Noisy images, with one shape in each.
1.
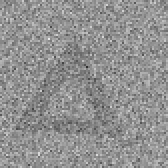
dark triangle frame
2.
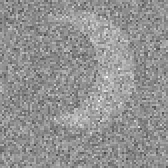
light crescent
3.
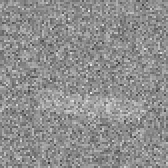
light bar
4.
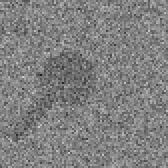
dark lollipop
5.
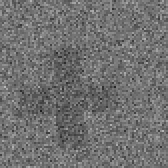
dark cross
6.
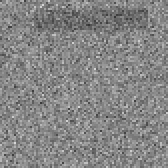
dark bar
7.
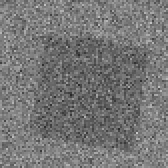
dark square
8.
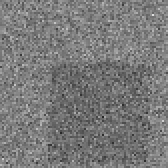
dark square
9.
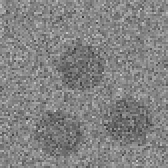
dark three dots
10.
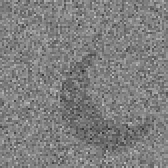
dark crescent
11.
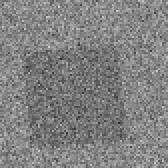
dark square
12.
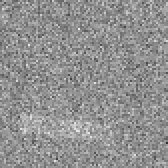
light bar
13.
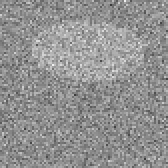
light ellipse
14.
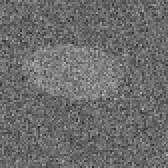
light ellipse
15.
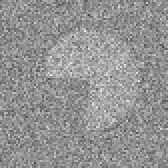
light disc with a wedge cut out
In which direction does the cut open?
down and left
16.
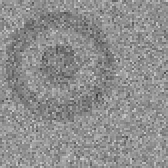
dark bullseye
